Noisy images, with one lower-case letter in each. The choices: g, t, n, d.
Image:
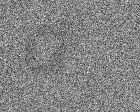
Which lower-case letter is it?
d
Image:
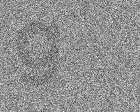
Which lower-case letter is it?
g
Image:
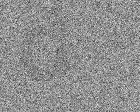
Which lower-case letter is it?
d
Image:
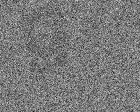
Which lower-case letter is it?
g
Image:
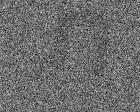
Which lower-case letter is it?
n
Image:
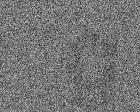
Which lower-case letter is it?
g
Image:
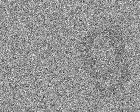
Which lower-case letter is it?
g
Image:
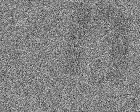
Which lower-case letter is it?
n
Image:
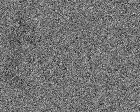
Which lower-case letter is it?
t
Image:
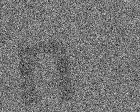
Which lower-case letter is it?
n
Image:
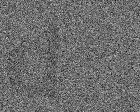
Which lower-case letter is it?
d
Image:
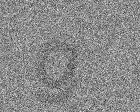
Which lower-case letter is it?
g
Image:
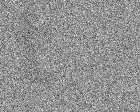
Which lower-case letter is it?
t
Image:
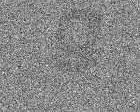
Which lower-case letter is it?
g
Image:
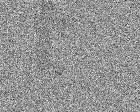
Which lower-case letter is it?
t
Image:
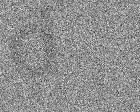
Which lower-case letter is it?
d
